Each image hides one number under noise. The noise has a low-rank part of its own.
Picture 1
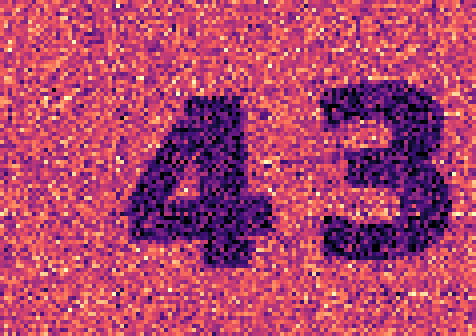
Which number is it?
43
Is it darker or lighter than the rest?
darker
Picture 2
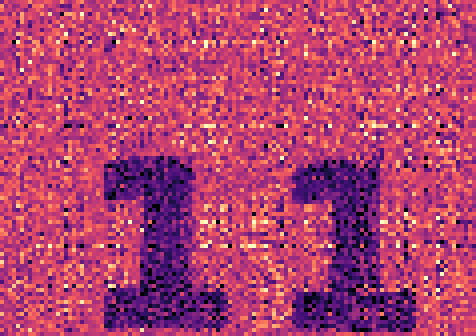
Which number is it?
11
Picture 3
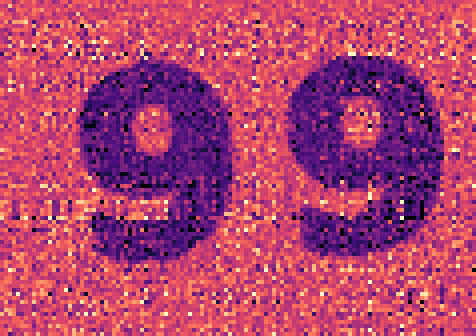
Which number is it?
99
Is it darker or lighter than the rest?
darker
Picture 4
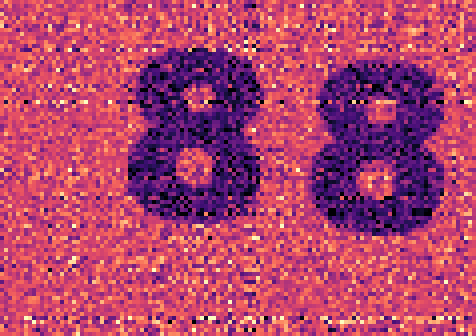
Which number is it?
88
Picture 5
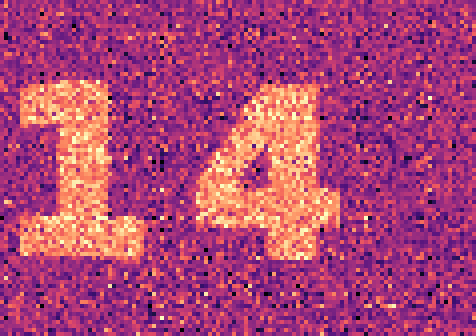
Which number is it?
14
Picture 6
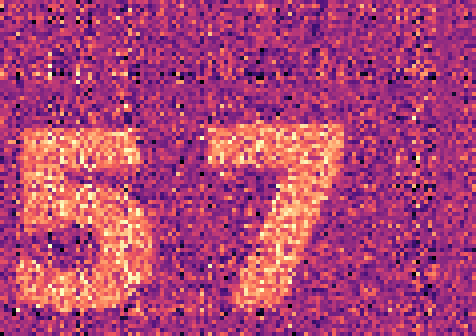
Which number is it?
57
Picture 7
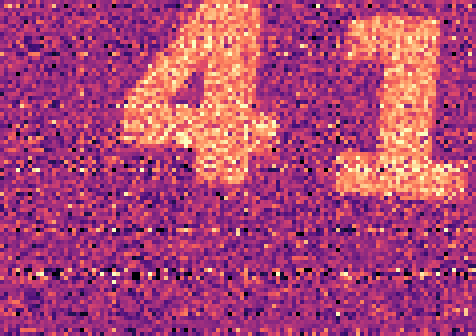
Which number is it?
41
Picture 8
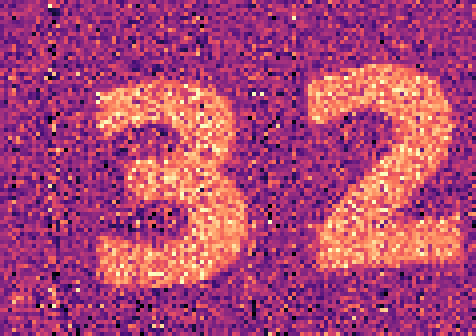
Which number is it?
32
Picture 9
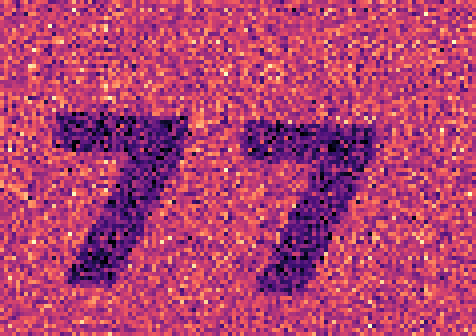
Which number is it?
77
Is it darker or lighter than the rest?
darker
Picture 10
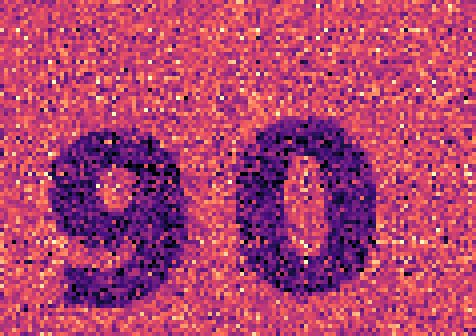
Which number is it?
90
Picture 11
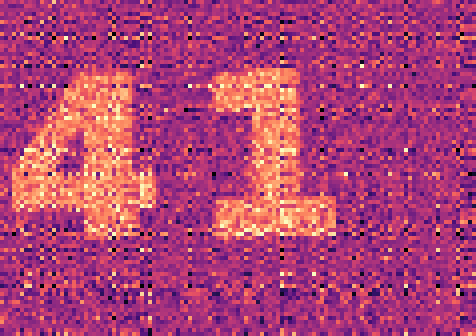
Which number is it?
41
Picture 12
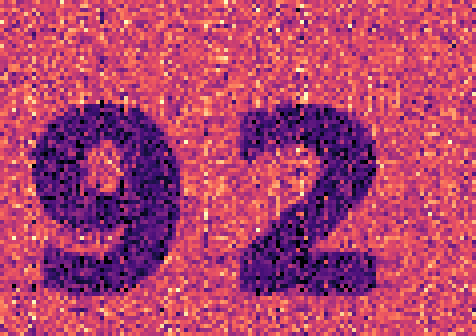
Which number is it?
92
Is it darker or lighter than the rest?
darker
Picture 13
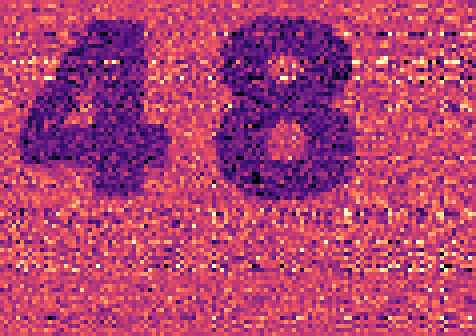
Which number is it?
48
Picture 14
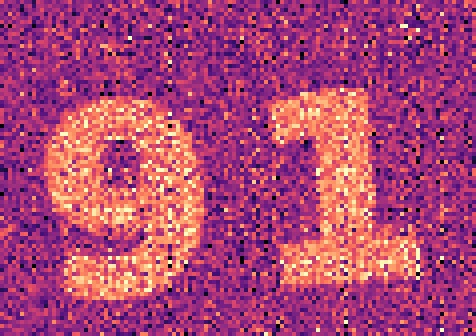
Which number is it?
91
